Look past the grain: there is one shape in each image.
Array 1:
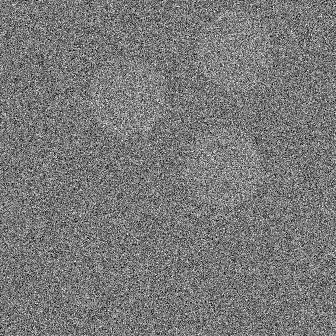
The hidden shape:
three dots
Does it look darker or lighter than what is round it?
lighter
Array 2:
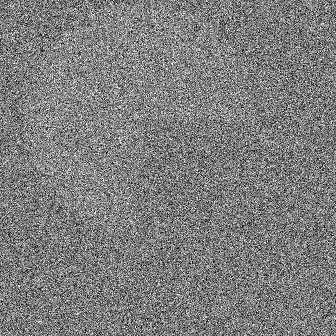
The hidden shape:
disc with a wedge cut out
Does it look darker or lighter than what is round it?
lighter
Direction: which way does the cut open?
down and right
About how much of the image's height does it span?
two thirds
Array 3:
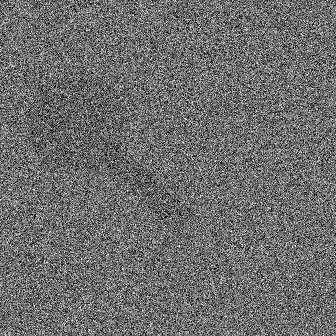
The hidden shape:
lollipop
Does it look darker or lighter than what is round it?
darker
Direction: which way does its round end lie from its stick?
up and left
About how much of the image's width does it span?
half
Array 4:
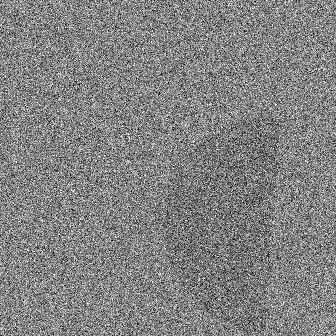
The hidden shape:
half disc
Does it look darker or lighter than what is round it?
darker
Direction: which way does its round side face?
left
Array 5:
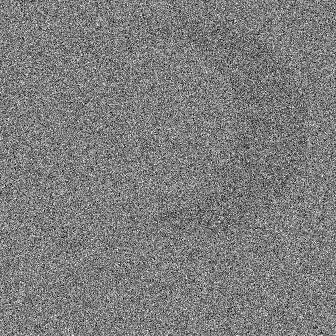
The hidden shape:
crescent
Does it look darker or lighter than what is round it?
darker
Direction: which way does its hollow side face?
left
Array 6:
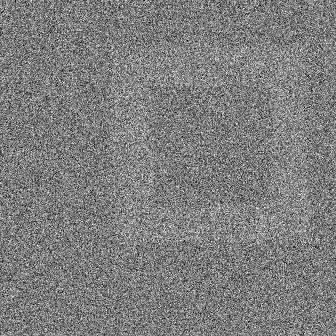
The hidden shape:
square frame
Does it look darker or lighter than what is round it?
lighter
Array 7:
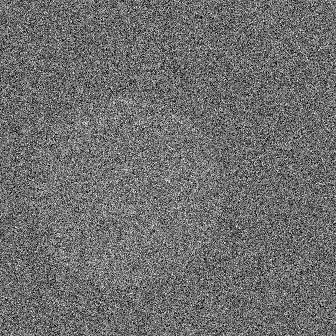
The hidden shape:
disc
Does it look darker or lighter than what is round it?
lighter
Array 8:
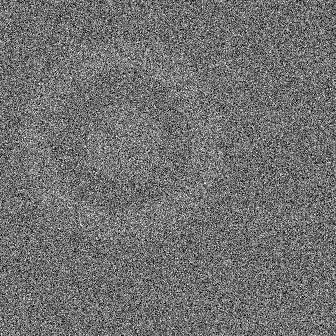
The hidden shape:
bullseye
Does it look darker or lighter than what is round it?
lighter
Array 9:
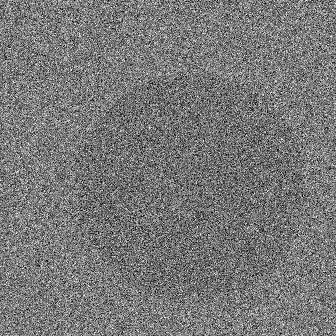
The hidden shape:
disc
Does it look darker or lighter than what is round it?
darker
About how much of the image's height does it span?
two thirds
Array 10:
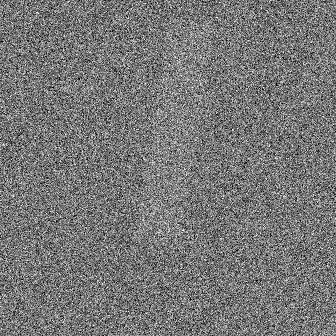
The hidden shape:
bar
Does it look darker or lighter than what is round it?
lighter
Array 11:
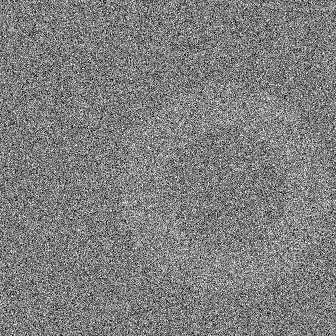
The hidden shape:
ring
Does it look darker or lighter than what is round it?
lighter
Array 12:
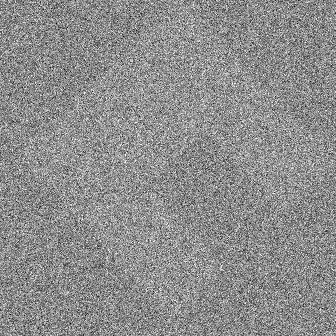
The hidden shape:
square with a notch
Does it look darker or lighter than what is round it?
lighter
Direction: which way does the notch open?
down and right
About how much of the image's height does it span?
nearly all
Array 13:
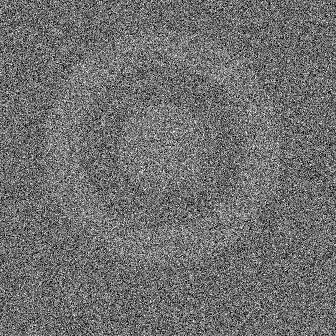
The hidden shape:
bullseye
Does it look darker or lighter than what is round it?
lighter
